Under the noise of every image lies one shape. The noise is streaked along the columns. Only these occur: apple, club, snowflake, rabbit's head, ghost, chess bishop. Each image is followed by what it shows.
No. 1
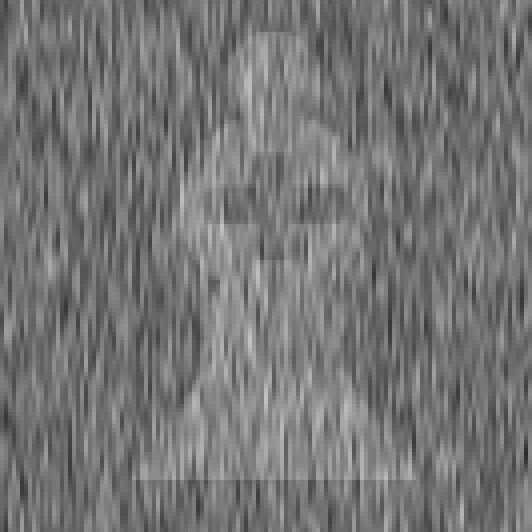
light chess bishop
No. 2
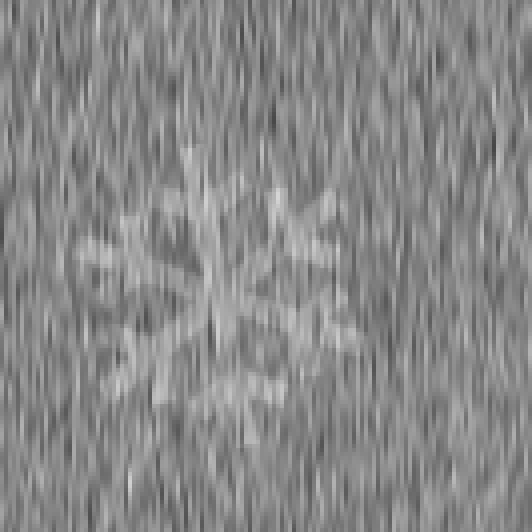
light snowflake
